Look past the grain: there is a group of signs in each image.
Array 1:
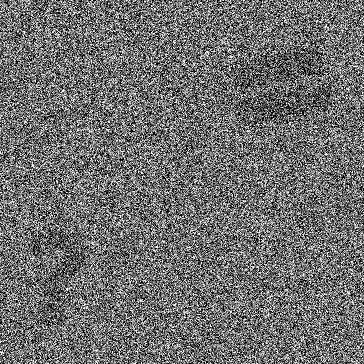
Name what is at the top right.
equals sign
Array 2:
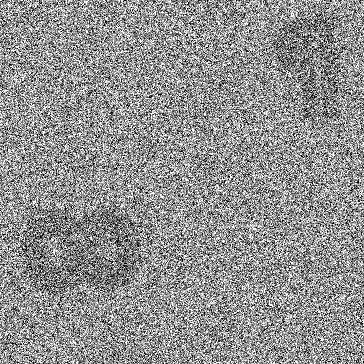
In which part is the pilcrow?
top right
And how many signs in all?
2
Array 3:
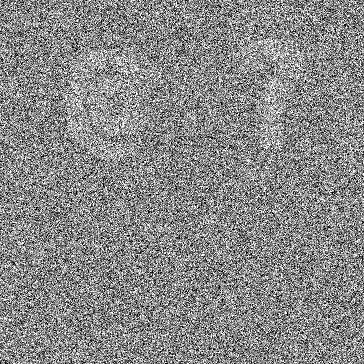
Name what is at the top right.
question mark
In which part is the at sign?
top left
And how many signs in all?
2
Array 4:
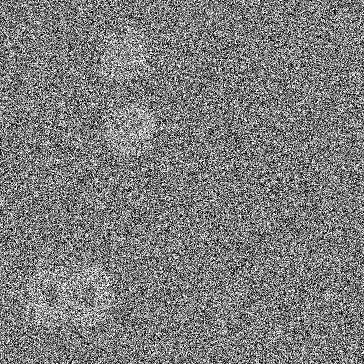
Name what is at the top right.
nothing
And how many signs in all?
2
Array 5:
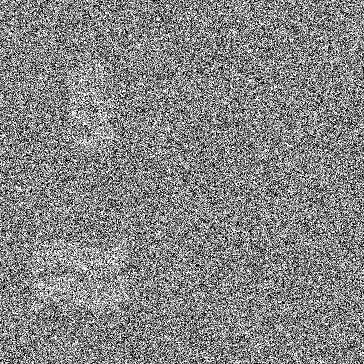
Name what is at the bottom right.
nothing
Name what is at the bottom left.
approximately sign
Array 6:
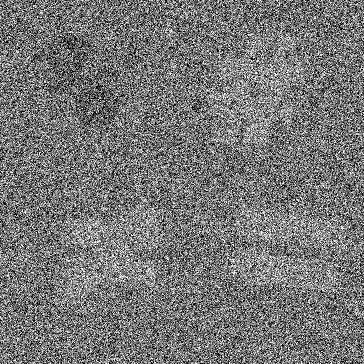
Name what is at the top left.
percent sign
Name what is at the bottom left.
not-equal sign
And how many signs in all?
4
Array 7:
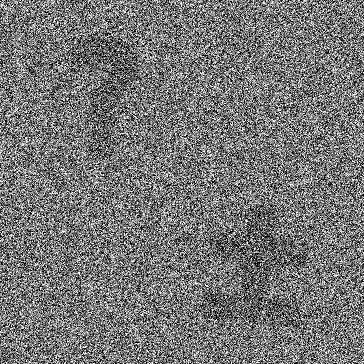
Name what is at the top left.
question mark
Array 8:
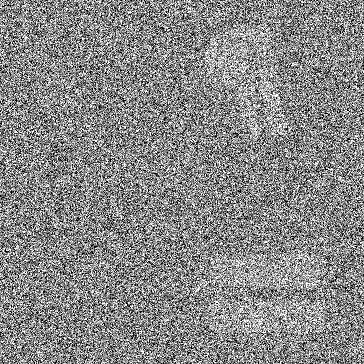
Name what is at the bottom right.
equals sign
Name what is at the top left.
nothing
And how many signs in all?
2
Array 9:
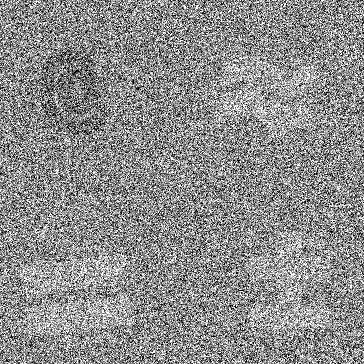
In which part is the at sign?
top left
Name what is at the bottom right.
plus-minus sign
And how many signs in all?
4
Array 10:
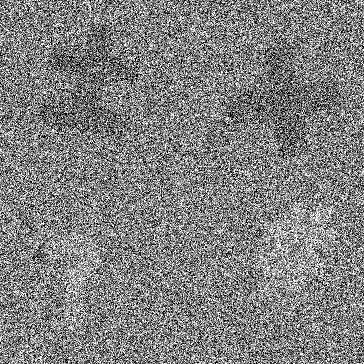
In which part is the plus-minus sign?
top left
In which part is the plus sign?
top right
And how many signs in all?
4
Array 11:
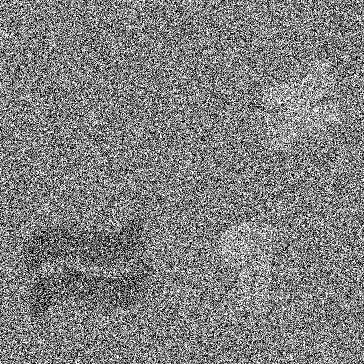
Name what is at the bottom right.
pilcrow
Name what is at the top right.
not-equal sign
